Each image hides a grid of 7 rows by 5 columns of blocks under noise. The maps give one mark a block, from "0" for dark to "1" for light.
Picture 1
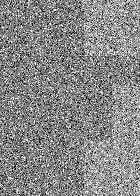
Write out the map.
00011
00011
00000
00001
00001
00011
00011
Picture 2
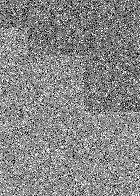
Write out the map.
00000
10000
11100
11100
11111
11111
11111
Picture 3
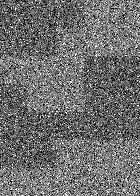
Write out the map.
00011
00111
11100
01100
00000
00111
11111
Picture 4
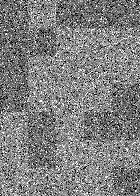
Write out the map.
01000
00111
01111
01110
10100
10111
11110
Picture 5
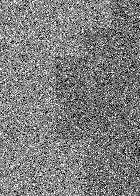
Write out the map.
11110
11100
11000
11000
11000
11100
11100
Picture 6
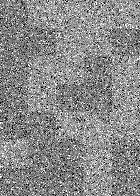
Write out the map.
01111
00110
01101
01001
00111
10010
00010
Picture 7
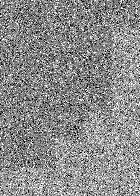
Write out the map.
00000
00001
00001
00001
00011
00111
11111
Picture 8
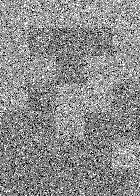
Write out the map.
11111
10001
11011
10110
00100
00001
00000
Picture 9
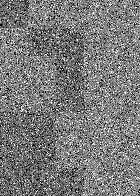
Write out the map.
01111
10011
11011
11011
00111
00111
00011
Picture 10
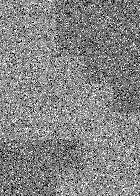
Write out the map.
11000
11000
11100
11110
11111
00011
00111
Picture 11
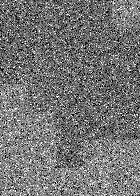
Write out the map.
00001
00000
00000
10000
11000
11011
11111
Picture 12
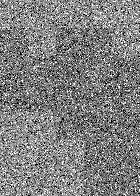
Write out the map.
11111
01001
00000
00000
11000
11100
11100
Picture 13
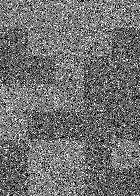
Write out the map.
11111
01110
00100
11100
10000
01101
01100
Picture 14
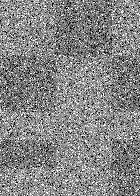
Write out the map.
11001
11001
00110
00110
11111
00110
11110
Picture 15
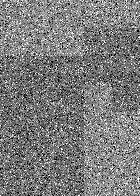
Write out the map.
11111
11100
00000
00010
00011
00011
00011
